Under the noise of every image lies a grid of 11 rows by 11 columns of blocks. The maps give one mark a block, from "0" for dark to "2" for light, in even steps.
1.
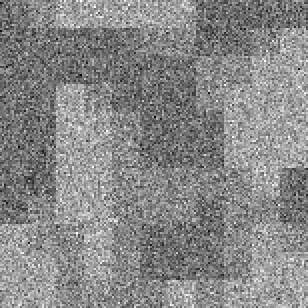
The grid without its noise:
0 1 2 2 2 2 2 0 0 0 0
0 0 0 0 0 1 1 0 0 1 2
0 0 0 0 0 0 0 1 1 2 2
0 0 2 1 0 0 0 1 2 2 2
0 0 2 2 1 0 0 0 2 2 2
0 0 2 2 1 0 0 0 2 2 2
0 0 2 2 1 1 1 1 1 2 0
0 1 2 2 1 1 1 0 1 1 0
2 1 1 2 1 0 0 0 1 2 1
2 2 1 2 1 0 0 0 1 2 2
2 2 1 1 1 1 2 1 2 2 2
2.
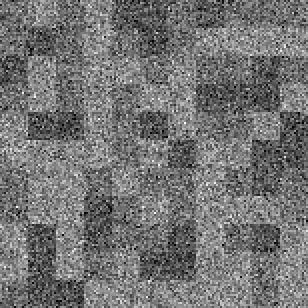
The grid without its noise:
1 2 1 2 0 0 1 0 1 1 1
1 0 1 2 1 0 1 2 2 2 2
0 2 1 2 2 1 2 1 1 0 1
1 2 1 2 1 2 2 0 0 0 2
2 0 0 2 1 0 2 1 1 2 0
2 2 2 2 1 2 0 2 2 0 0
1 2 2 1 2 1 1 2 1 0 1
1 2 2 0 1 2 1 2 2 2 1
2 0 2 0 1 1 0 2 1 0 2
2 0 2 1 2 0 0 2 2 1 2
1 0 0 2 2 2 2 2 2 1 2
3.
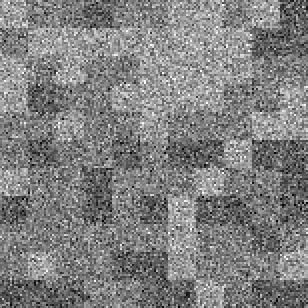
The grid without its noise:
2 1 1 0 1 1 2 2 1 2 0
1 2 2 2 2 2 2 2 2 0 0
2 1 2 1 1 2 2 2 2 1 1
2 0 1 1 2 2 2 2 1 1 2
1 1 2 1 1 2 1 1 1 2 2
1 0 1 1 0 1 0 0 2 0 0
2 1 1 0 1 1 1 2 1 1 0
0 1 1 0 1 0 2 0 0 1 0
1 1 1 1 1 1 2 1 1 0 1
1 2 1 1 0 0 2 1 1 1 2
0 0 0 1 1 0 0 2 1 0 0
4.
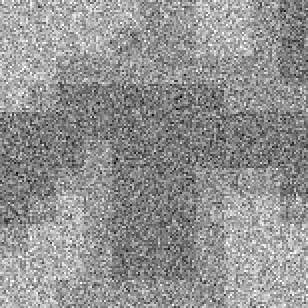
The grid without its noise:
2 2 2 2 2 1 1 2 2 1 0
2 2 2 2 1 1 1 2 2 1 0
2 2 1 1 1 1 1 1 1 1 0
2 1 0 0 0 0 0 0 1 1 1
0 0 0 0 0 0 0 0 0 0 0
0 0 0 1 0 0 0 0 0 0 0
0 0 1 1 0 0 0 1 1 1 0
0 1 2 1 0 0 0 1 2 2 1
1 2 2 1 0 0 0 1 2 2 2
2 2 2 1 0 0 0 1 2 2 2
2 2 1 1 1 1 1 1 2 2 2
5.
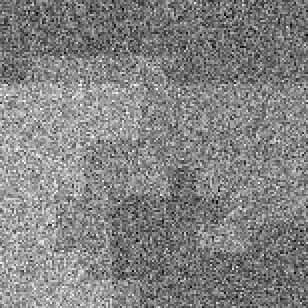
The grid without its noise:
0 0 0 0 0 0 0 0 0 0 0
0 0 0 0 0 0 0 0 0 0 0
0 1 1 1 1 1 0 0 0 0 0
2 2 2 2 2 1 1 1 1 1 1
2 2 2 2 2 1 1 1 1 1 1
2 2 2 1 1 1 1 1 1 1 1
2 2 2 1 1 1 0 1 1 1 1
2 2 1 1 0 0 0 0 1 1 1
2 2 1 1 0 0 0 1 1 0 0
2 2 2 1 0 0 0 0 0 0 0
2 2 2 2 1 0 0 0 0 0 0
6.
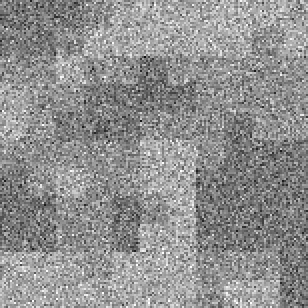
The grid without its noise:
0 0 0 1 2 2 2 2 2 2 2
0 0 1 2 2 2 2 2 2 1 2
1 1 2 1 1 0 1 1 1 1 1
2 1 1 0 0 0 0 1 1 1 1
2 1 0 0 0 1 1 1 0 1 1
1 1 1 1 1 2 2 1 0 0 0
0 1 2 1 1 2 2 0 0 0 0
0 0 1 1 0 1 2 0 0 0 0
0 0 1 1 0 2 2 0 0 0 0
2 2 2 1 2 2 2 1 1 1 0
2 2 2 2 2 2 2 1 2 2 0
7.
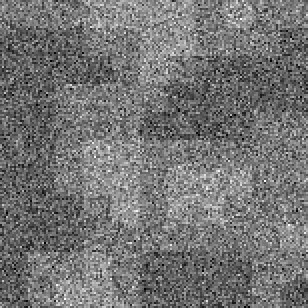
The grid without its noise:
1 1 1 2 2 2 2 1 2 1 1
0 0 0 1 1 2 2 1 1 1 0
0 0 0 0 1 2 1 0 0 0 0
0 0 1 1 1 1 0 0 0 0 0
0 0 1 1 1 0 0 0 0 1 1
0 0 1 2 2 1 1 1 1 1 1
0 0 1 2 2 1 2 2 2 1 1
0 0 0 1 2 1 2 2 1 1 1
0 0 0 1 1 1 1 1 1 1 2
0 1 1 2 1 0 0 0 0 1 1
0 1 2 2 1 0 0 0 0 1 0
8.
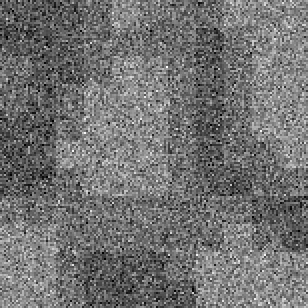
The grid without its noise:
0 0 0 1 2 1 1 1 2 2 2
0 0 0 1 1 1 1 0 1 2 2
1 0 0 1 2 2 1 0 1 2 2
1 0 1 2 2 2 1 0 1 2 2
0 0 1 2 2 2 1 0 1 2 2
0 0 2 2 2 2 1 0 1 1 2
0 0 1 2 2 2 1 0 0 1 1
1 1 1 1 1 1 1 1 1 0 0
2 2 1 1 1 1 1 1 2 1 0
2 2 1 0 0 0 1 2 2 2 2
2 2 1 0 0 0 0 2 2 2 2
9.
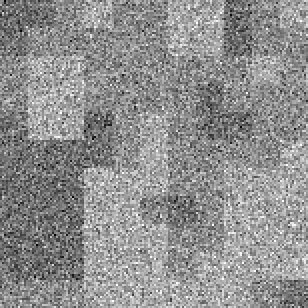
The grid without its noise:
0 0 1 2 1 1 2 2 0 1 2
0 1 1 1 1 1 2 2 0 1 1
1 2 2 1 1 1 1 1 1 2 1
1 2 2 1 1 1 1 0 1 1 1
0 2 2 0 1 2 1 0 0 1 1
0 0 0 0 1 2 1 1 1 1 2
0 0 0 2 2 2 1 1 2 2 2
0 0 0 2 2 1 0 1 2 2 2
0 0 0 2 2 2 1 1 2 2 2
0 0 0 2 2 2 1 2 2 2 2
1 1 1 2 2 2 2 2 2 1 0
